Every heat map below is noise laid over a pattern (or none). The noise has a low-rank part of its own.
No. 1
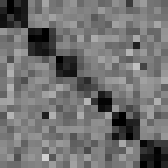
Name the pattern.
blocks along the diagonal
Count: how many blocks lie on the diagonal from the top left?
7
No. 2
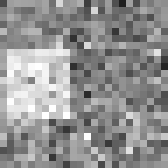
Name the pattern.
one block
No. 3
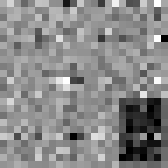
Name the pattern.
one block
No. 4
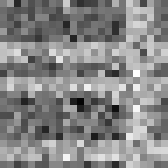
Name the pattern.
bands of rows crossing bands of columns
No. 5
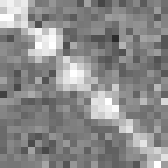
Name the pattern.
blocks along the diagonal
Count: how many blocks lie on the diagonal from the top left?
7
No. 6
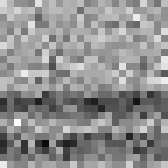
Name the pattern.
bands of rows
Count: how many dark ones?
2
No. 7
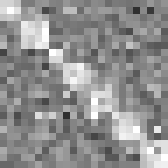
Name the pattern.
blocks along the diagonal
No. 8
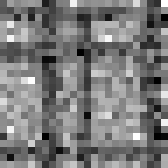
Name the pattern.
bands of rows crossing bands of columns
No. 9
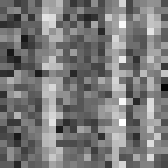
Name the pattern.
bands of columns
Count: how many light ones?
3
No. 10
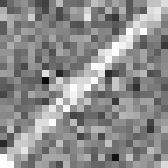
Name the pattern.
a diagonal band
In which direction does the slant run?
bottom left to top right
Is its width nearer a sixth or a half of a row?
a sixth
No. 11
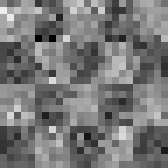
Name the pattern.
a checkerboard
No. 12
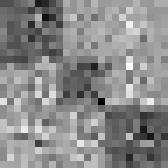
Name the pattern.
blocks along the diagonal
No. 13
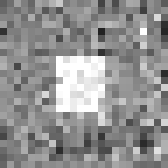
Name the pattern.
one block
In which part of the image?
centre
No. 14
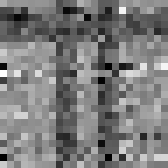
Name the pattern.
bands of rows crossing bands of columns
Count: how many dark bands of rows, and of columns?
1 and 2
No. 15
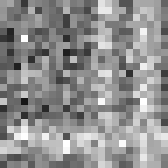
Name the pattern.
bands of rows crossing bands of columns
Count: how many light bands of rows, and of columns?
1 and 2
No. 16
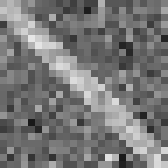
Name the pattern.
a diagonal band
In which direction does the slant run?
top left to bottom right
